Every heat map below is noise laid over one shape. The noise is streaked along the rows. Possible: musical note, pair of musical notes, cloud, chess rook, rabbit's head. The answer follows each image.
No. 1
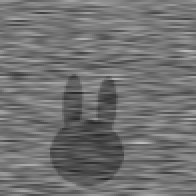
rabbit's head
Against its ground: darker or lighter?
darker
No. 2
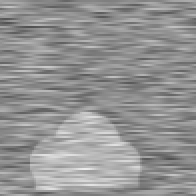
cloud
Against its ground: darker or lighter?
lighter
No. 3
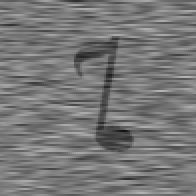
musical note
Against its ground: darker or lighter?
darker
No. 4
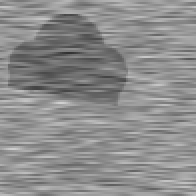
cloud
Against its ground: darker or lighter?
darker
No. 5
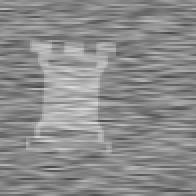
chess rook
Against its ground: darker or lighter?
lighter
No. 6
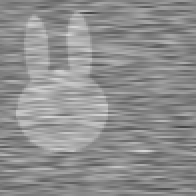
rabbit's head
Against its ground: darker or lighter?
lighter
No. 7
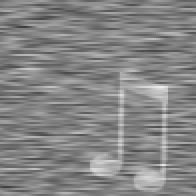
pair of musical notes
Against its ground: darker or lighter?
lighter
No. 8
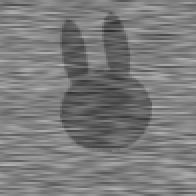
rabbit's head
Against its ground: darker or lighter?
darker
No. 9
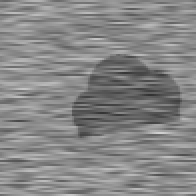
cloud
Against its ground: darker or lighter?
darker
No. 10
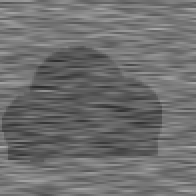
cloud
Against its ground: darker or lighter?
darker
